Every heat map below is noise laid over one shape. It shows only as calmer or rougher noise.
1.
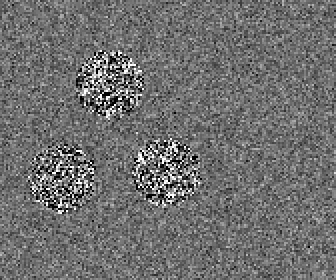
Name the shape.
three dots
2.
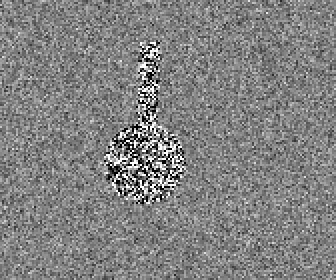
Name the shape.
lollipop
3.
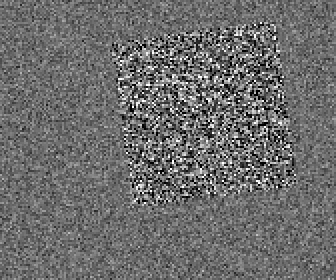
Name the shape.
square
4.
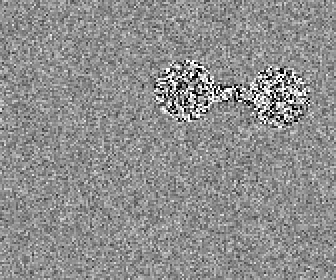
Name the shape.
dumbbell
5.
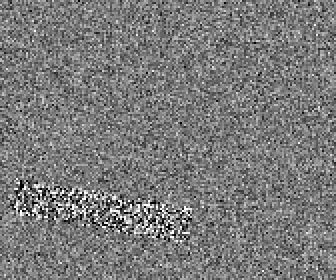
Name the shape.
bar
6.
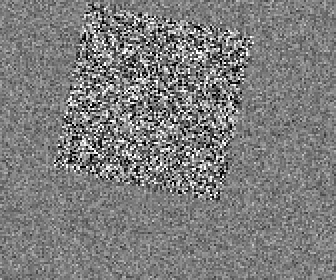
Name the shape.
square
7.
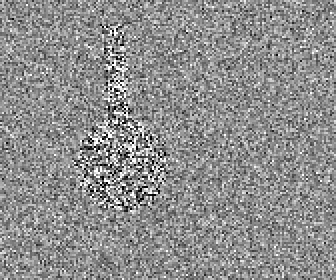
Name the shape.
lollipop
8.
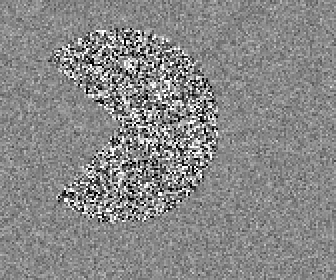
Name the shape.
disc with a wedge cut out
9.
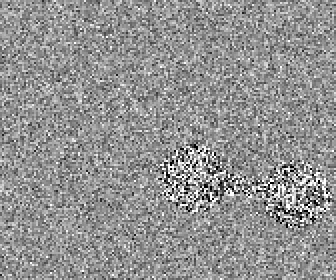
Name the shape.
dumbbell
